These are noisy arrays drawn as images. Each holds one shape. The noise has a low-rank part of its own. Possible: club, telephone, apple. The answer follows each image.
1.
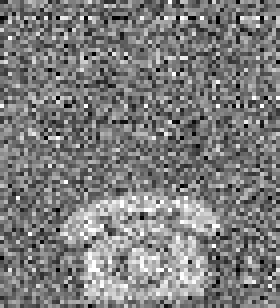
telephone
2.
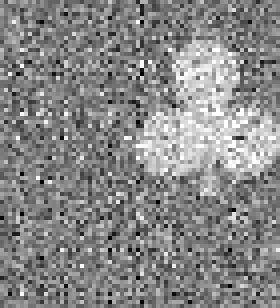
club
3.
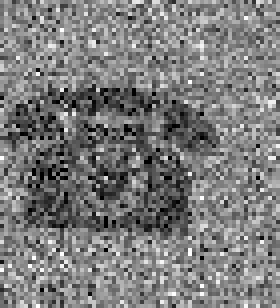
telephone
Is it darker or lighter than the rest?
darker
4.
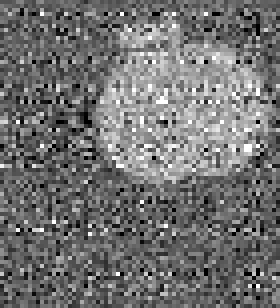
apple
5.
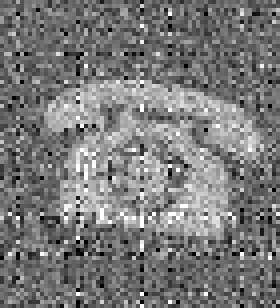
telephone
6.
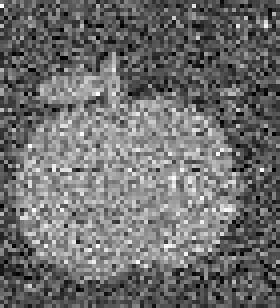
apple
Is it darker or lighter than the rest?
lighter
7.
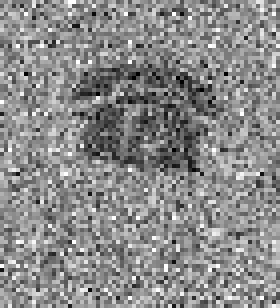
telephone
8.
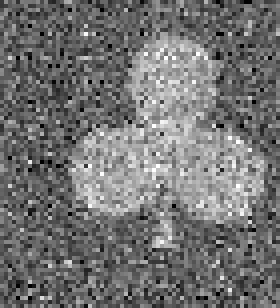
club
